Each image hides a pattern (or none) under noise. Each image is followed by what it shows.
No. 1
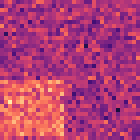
one block
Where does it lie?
bottom left
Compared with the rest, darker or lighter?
lighter
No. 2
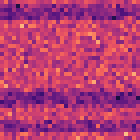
bands of rows
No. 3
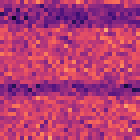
bands of rows
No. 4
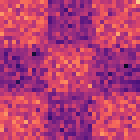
a checkerboard
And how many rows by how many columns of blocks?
3 by 3
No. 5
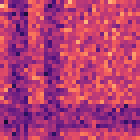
bands of rows crossing bands of columns
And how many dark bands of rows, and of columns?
1 and 2
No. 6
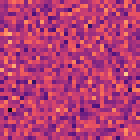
only noise
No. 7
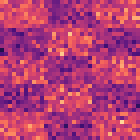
a checkerboard
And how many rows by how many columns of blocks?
5 by 3
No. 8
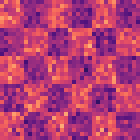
a checkerboard
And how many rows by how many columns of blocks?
5 by 6
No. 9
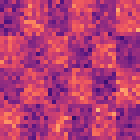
a checkerboard
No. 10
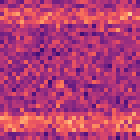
bands of rows
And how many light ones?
2
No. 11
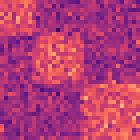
blocks along the diagonal
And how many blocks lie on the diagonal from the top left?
3
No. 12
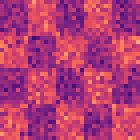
a checkerboard
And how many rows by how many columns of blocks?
4 by 5
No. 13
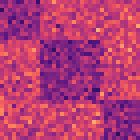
blocks along the diagonal
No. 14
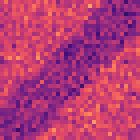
a diagonal band
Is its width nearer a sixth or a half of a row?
a half
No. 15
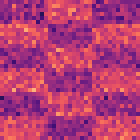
a checkerboard
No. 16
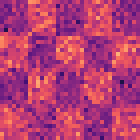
a checkerboard
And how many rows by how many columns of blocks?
4 by 5
